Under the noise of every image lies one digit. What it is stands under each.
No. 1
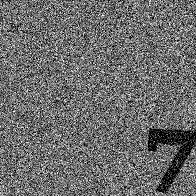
7
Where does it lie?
bottom right
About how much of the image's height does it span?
a third
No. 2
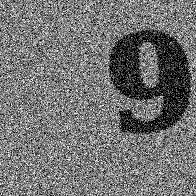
9
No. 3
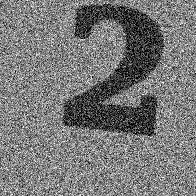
2
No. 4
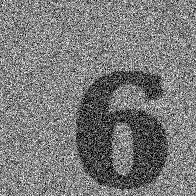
6
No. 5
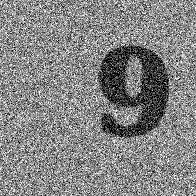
9
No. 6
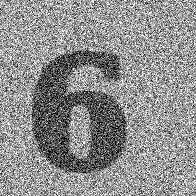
6
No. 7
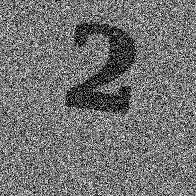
2
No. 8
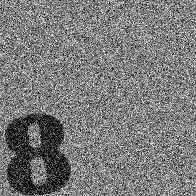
8
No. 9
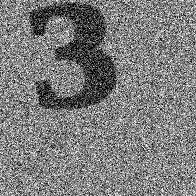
3
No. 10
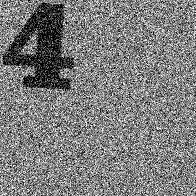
4
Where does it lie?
top left
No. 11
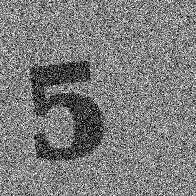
5
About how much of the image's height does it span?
half
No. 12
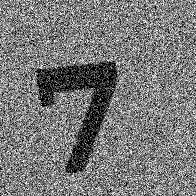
7
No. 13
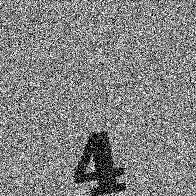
4
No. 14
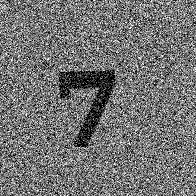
7
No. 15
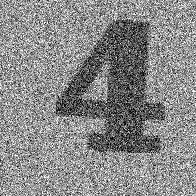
4
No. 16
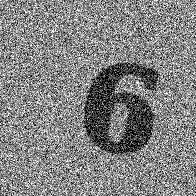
6
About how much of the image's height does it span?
half
